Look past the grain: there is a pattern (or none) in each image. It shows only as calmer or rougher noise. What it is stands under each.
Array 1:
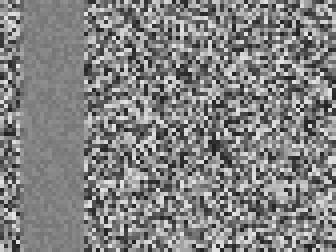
one band of columns
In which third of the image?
left
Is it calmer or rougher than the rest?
calmer
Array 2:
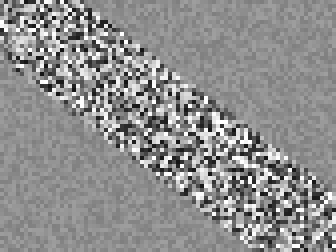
a diagonal band
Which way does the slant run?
top left to bottom right
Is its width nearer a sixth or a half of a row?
a half
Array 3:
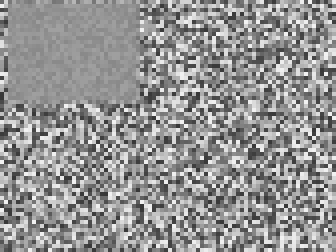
one block
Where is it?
top left
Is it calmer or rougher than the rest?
calmer
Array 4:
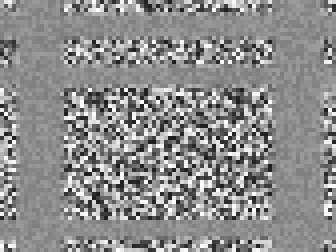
bands of rows crossing bands of columns
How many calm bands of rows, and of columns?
3 and 2
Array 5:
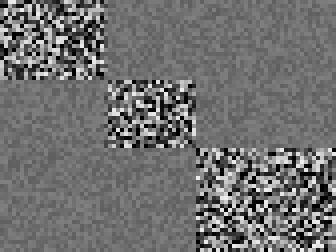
blocks along the diagonal
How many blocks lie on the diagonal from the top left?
3
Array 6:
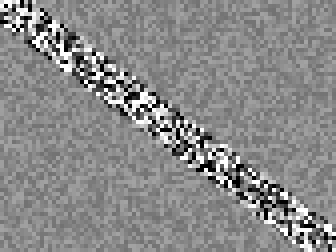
a diagonal band
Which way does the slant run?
top left to bottom right
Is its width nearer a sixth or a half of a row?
a sixth
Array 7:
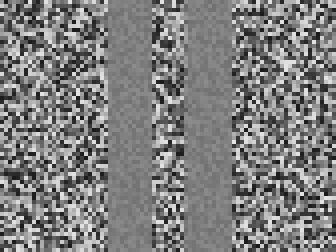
bands of columns
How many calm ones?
2
